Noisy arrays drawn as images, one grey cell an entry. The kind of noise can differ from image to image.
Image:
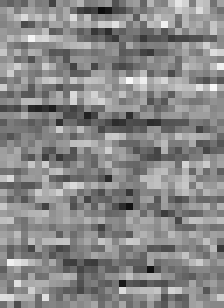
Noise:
streaked along the rows
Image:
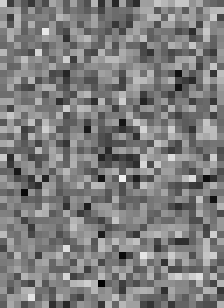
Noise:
low rank plus noise
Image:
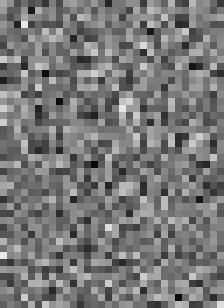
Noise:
low rank plus noise
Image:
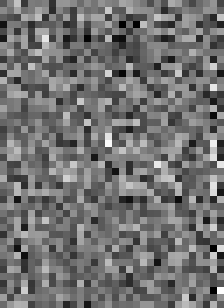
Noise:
low rank plus noise
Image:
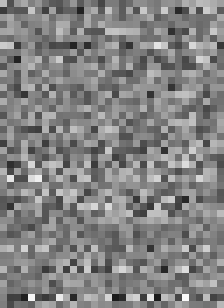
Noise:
rows of uneven size
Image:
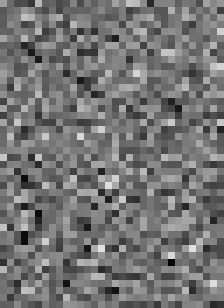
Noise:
low rank plus noise
